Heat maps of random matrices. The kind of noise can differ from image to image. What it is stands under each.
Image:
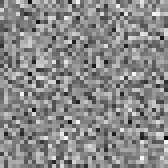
low rank plus noise
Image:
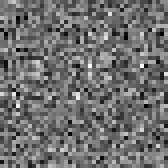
low rank plus noise
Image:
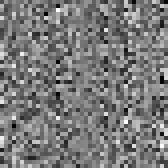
columns of uneven size
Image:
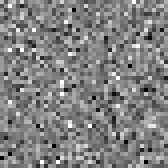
heavy tails
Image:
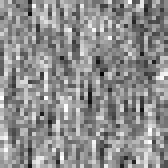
streaked along the columns
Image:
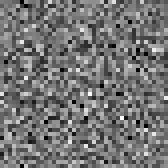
low rank plus noise
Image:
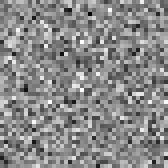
independent entries
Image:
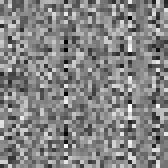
columns of uneven size
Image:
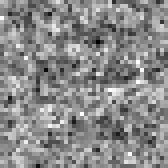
blotchy
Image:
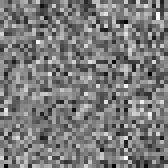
low rank plus noise
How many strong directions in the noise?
two
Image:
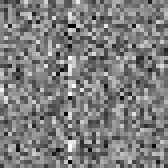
low rank plus noise
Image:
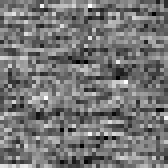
streaked along the rows
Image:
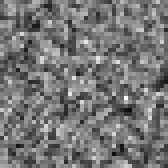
blotchy
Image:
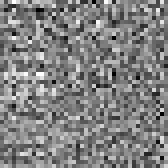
low rank plus noise
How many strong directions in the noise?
two
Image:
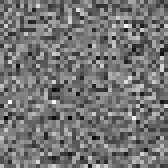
low rank plus noise
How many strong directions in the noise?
two
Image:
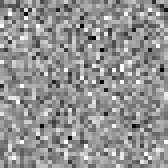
heavy tails
